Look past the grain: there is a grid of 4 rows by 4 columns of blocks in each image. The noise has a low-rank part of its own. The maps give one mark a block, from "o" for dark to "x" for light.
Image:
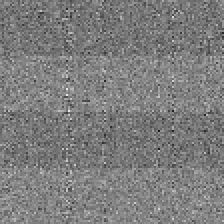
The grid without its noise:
oooo
xxxx
oooo
xxxx
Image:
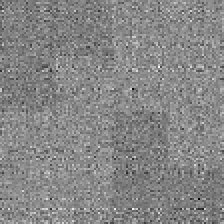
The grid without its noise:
ooxx
oxxx
xxox
xxoo
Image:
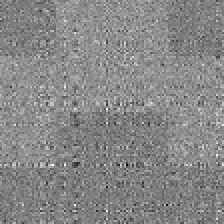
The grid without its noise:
oxxo
xxxx
xoox
oooo
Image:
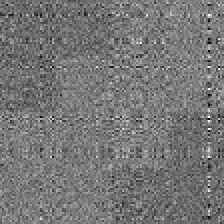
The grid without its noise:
ooxx
oxxx
xxxo
xxoo
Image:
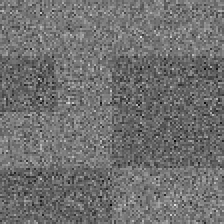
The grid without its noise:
xxxx
oxoo
xxoo
ooxx
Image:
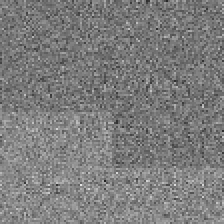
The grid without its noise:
oooo
oooo
xxoo
xxxx
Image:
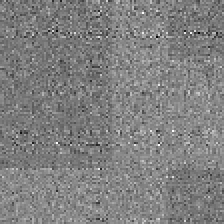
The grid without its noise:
ooxo
ooxx
ooxx
xxxo
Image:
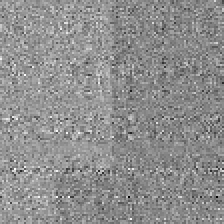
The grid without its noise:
xxoo
xxoo
xxoo
xooo
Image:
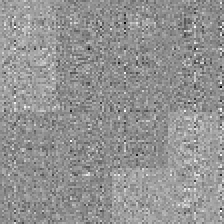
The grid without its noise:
xooo
xooo
ooox
ooxx
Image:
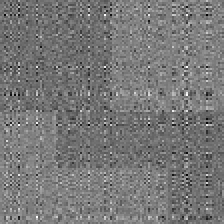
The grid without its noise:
ooxx
ooxx
xooo
xxxo
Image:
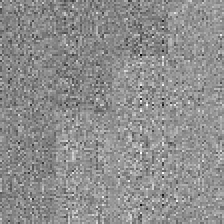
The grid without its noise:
ooox
ooxx
oxxx
oxxx
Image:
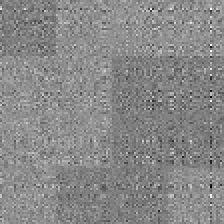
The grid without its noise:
oxxx
xxoo
xxoo
xoox
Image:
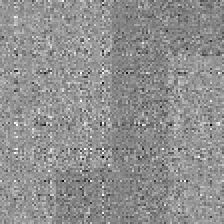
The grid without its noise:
xxoo
xxox
xxox
xoox
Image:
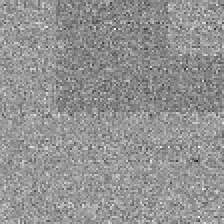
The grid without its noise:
xoox
xooo
xxxx
xxxx
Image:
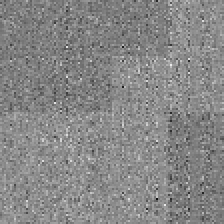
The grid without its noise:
ooox
ooxx
xxxo
xxxo
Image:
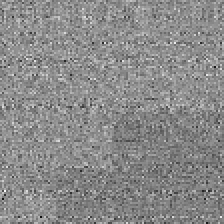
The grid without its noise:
xxxx
xxxx
xxoo
xooo
